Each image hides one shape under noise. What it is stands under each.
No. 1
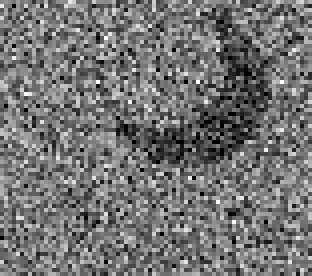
crescent
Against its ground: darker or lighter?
darker
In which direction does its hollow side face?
up and left
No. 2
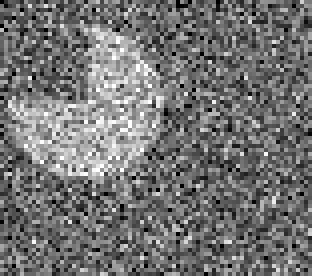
disc with a wedge cut out
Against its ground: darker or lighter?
lighter
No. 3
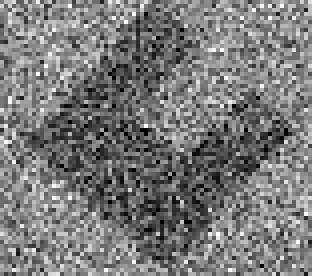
square with a notch
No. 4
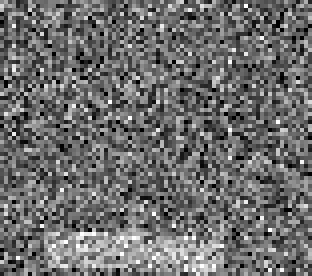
bar
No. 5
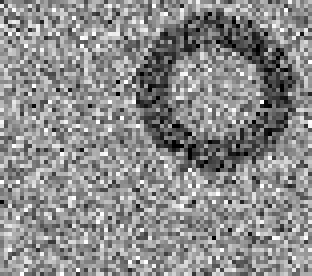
ring
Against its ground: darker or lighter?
darker
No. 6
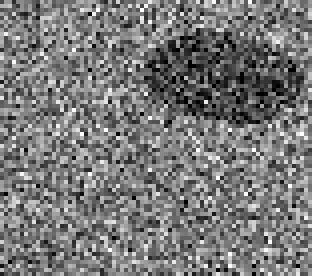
ellipse
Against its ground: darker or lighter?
darker
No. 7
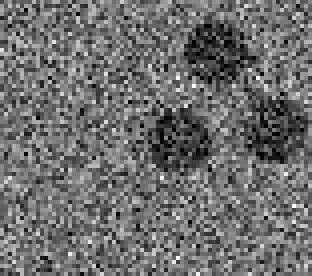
three dots
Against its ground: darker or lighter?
darker
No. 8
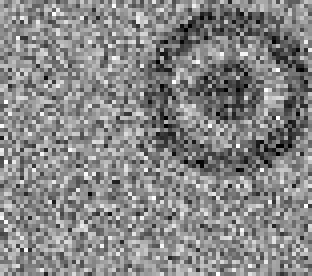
bullseye
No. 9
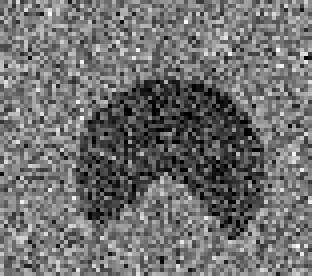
disc with a wedge cut out
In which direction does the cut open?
down
